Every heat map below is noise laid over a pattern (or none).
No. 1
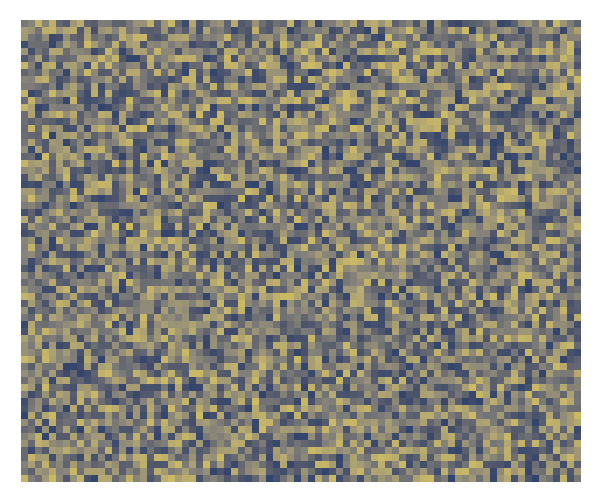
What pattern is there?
only noise
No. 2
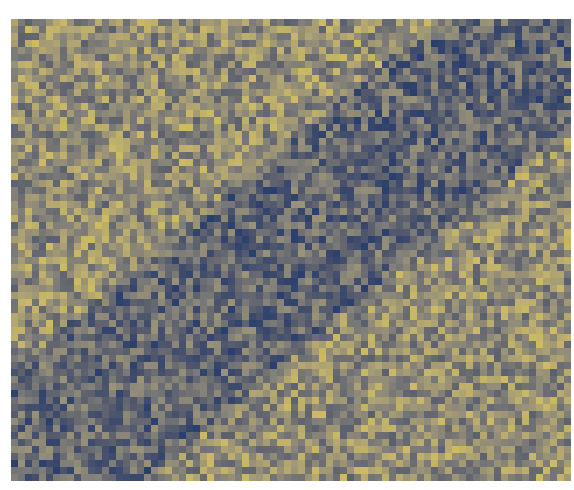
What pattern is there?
a diagonal band
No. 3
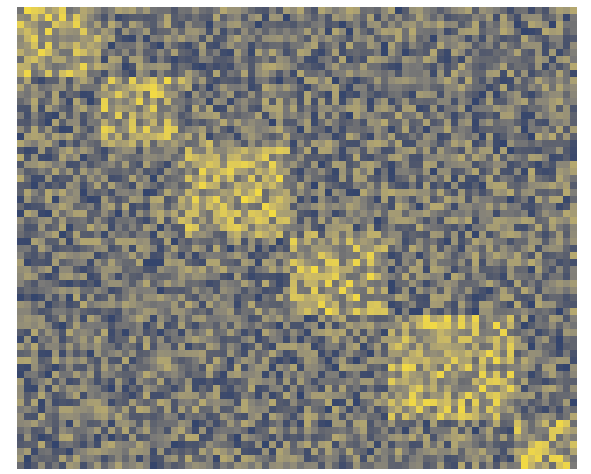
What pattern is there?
blocks along the diagonal
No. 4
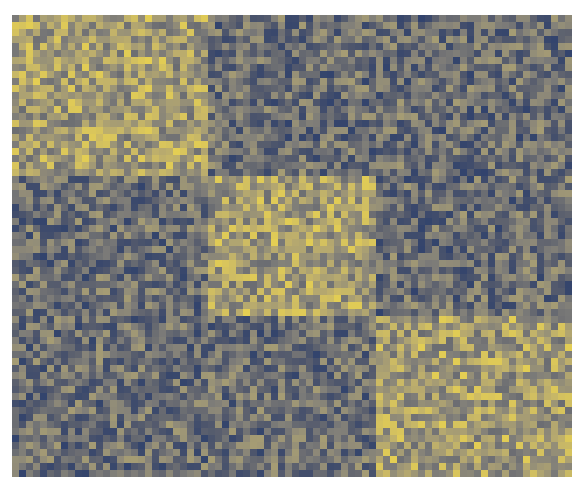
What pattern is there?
blocks along the diagonal
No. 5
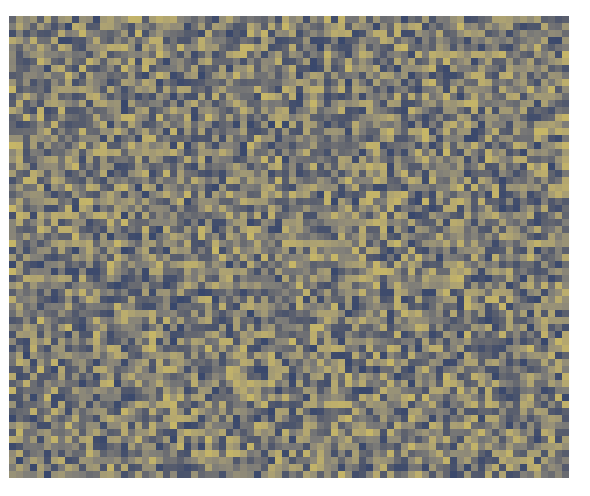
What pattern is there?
only noise
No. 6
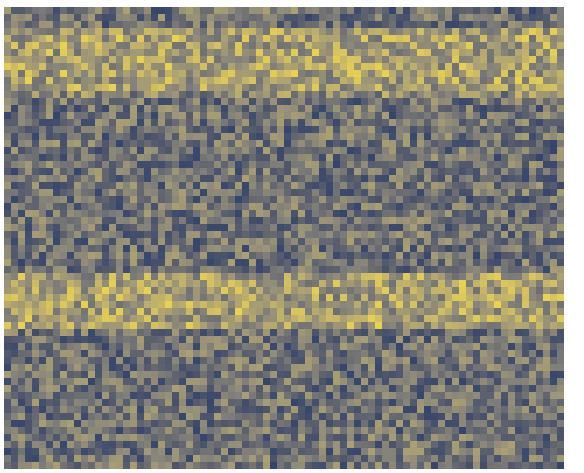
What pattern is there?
bands of rows
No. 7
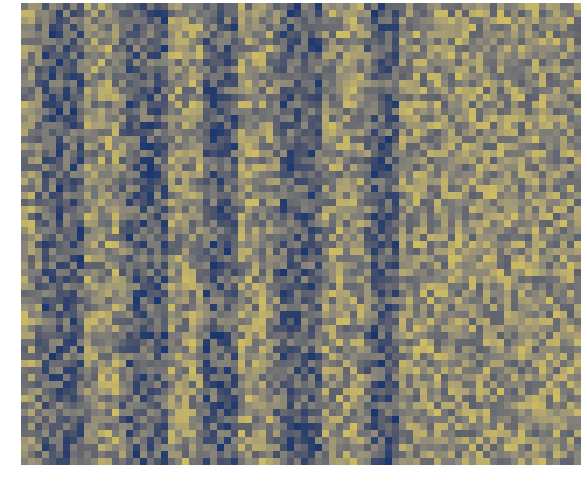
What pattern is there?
bands of columns
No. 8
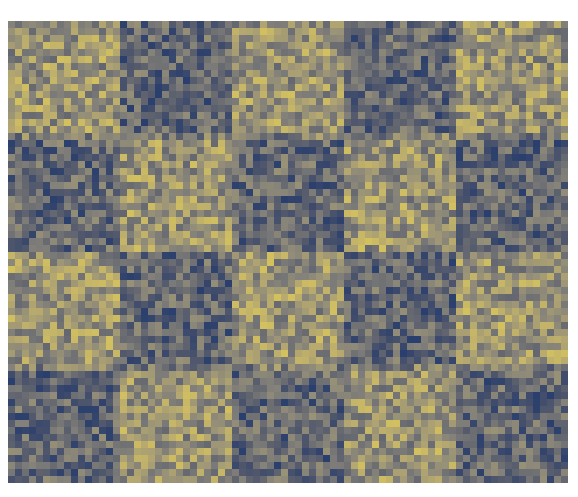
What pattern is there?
a checkerboard
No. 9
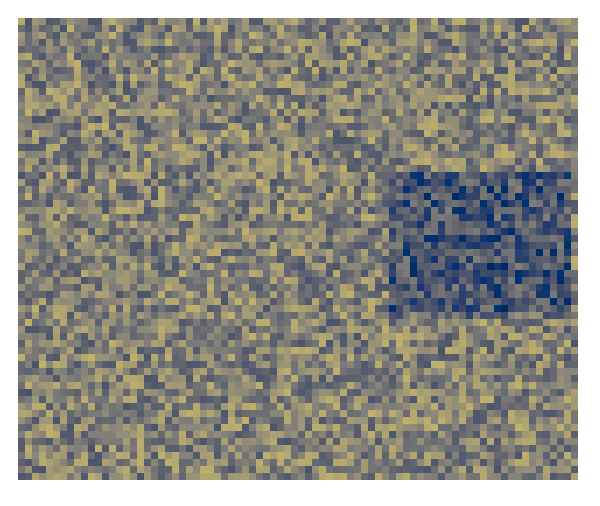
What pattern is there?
one block
